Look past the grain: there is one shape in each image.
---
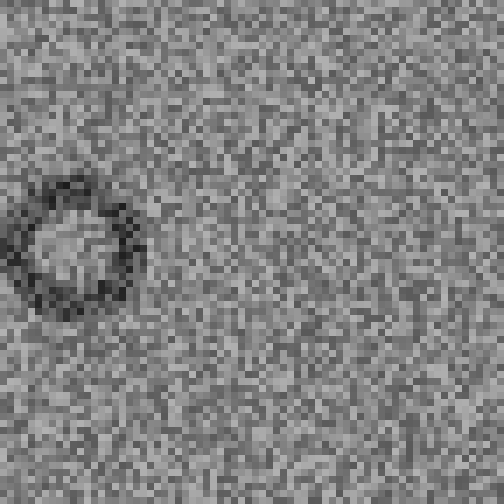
ring
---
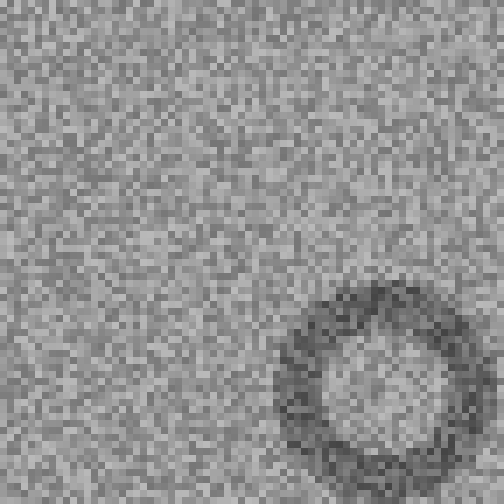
ring
